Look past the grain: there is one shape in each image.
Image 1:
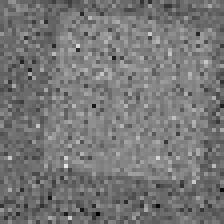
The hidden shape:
square
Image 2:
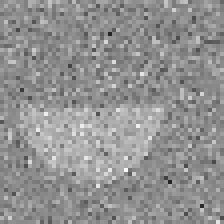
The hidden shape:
half disc
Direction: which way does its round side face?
down
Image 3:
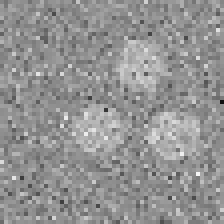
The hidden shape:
three dots
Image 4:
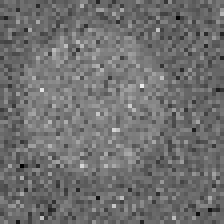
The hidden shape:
disc
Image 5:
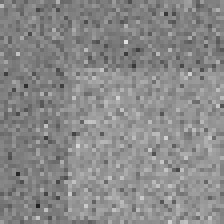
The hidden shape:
square
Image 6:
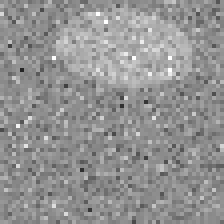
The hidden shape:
ellipse
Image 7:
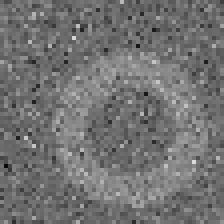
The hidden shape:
ring
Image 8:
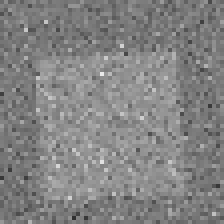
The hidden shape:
square
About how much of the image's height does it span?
two thirds
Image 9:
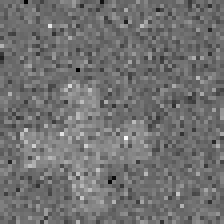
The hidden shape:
cross
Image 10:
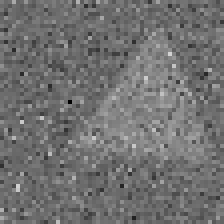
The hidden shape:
triangle
